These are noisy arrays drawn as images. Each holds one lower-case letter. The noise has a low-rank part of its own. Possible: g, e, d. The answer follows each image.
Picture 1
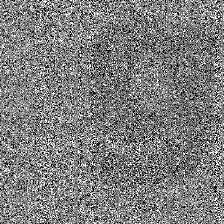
g
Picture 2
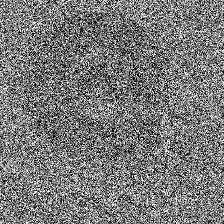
e
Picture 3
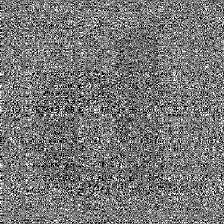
d
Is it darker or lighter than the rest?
darker
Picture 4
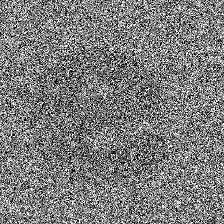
e
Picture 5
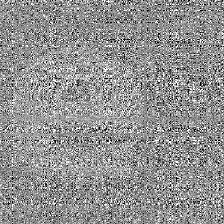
e
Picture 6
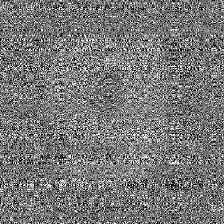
g
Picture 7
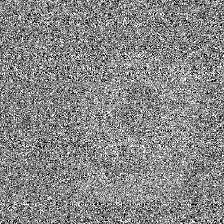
g
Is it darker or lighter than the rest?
lighter
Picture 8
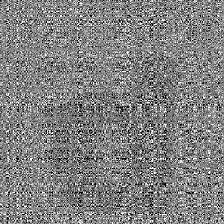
d
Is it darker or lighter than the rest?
darker
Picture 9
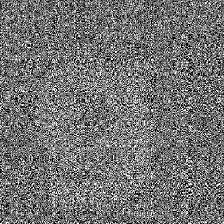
g
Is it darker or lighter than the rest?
lighter
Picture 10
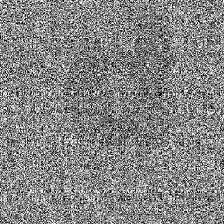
d
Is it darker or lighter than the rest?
darker
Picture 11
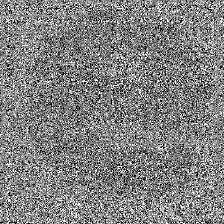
e
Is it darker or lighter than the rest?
darker
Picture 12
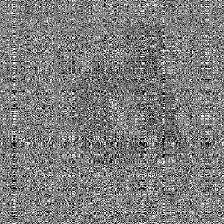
d
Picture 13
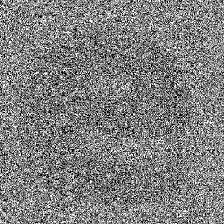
e
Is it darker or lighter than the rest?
darker
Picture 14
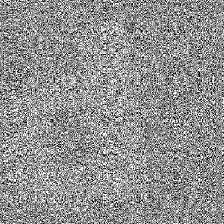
d
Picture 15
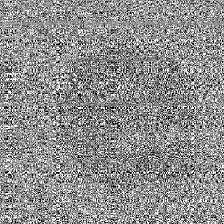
e
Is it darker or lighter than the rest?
darker
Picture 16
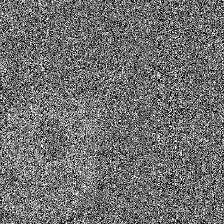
g
